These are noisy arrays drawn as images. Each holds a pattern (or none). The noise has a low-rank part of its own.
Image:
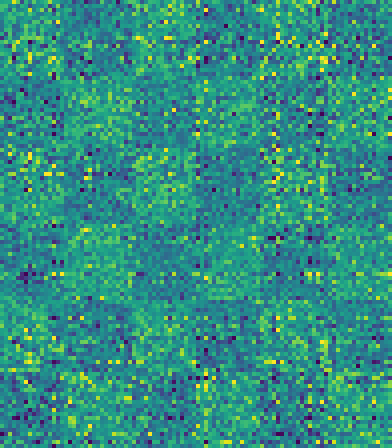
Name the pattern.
a checkerboard
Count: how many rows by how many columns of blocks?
6 by 6
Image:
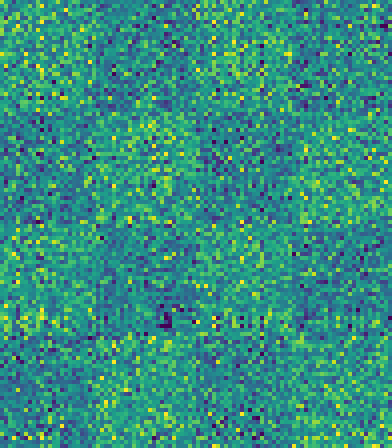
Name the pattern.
a checkerboard
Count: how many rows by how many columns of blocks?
4 by 4
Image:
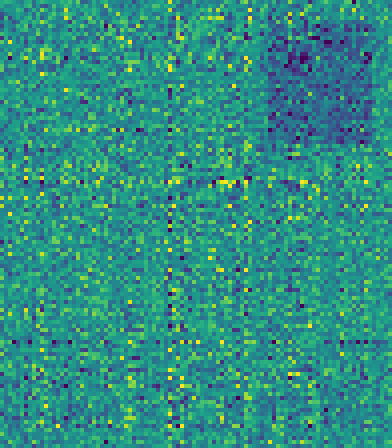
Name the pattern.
one block
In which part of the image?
top right
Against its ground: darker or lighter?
darker
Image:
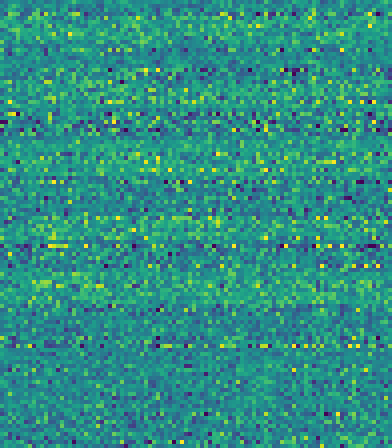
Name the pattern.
bands of rows
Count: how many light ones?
5
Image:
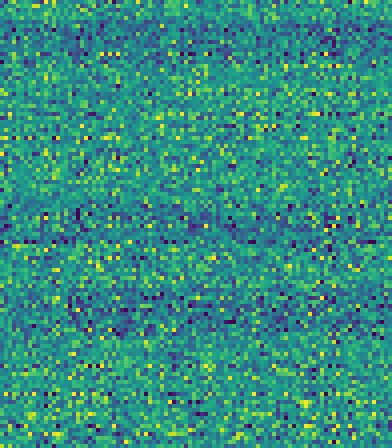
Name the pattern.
bands of rows
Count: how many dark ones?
3
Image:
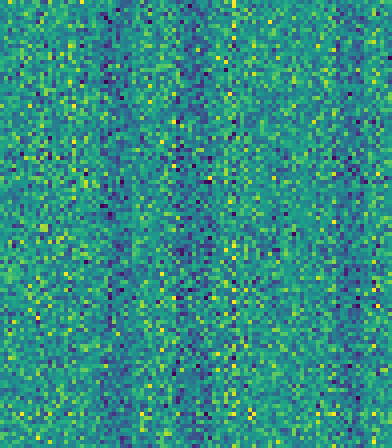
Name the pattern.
bands of columns
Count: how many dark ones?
3
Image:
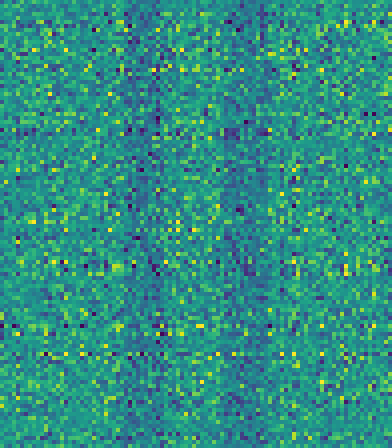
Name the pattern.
bands of columns
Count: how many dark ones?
2
